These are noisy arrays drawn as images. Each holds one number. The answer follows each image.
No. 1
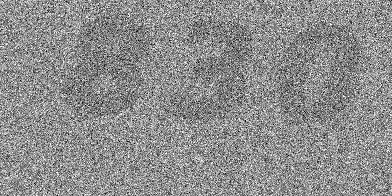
830
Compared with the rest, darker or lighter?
darker
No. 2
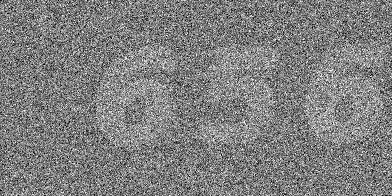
656
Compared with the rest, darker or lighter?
lighter
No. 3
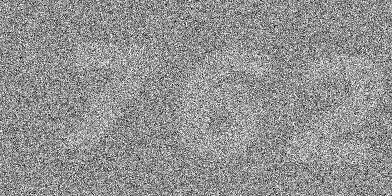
762
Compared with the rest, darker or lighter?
lighter
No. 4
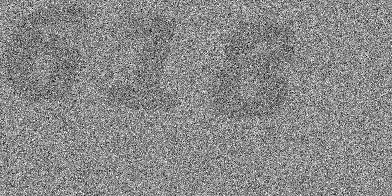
618
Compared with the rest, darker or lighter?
darker
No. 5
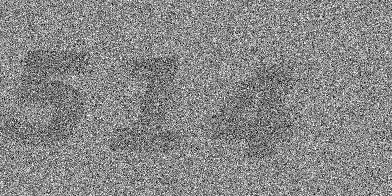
514
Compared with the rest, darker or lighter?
darker
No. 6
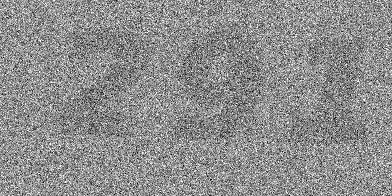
291
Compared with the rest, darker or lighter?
darker
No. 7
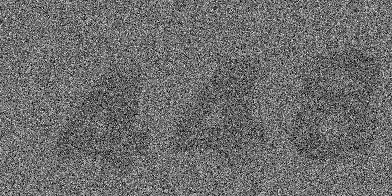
448
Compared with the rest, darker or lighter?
darker
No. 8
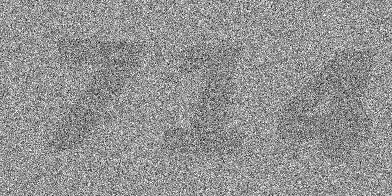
714
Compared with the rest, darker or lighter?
darker
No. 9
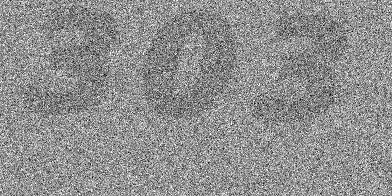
303
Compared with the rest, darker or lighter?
darker
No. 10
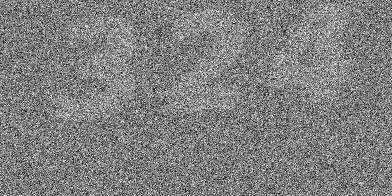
324
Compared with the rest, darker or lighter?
lighter
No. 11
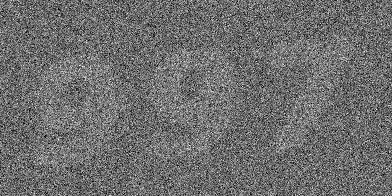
997
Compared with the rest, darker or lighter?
lighter
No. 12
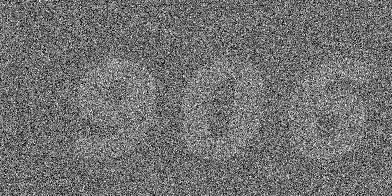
906
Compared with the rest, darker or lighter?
lighter
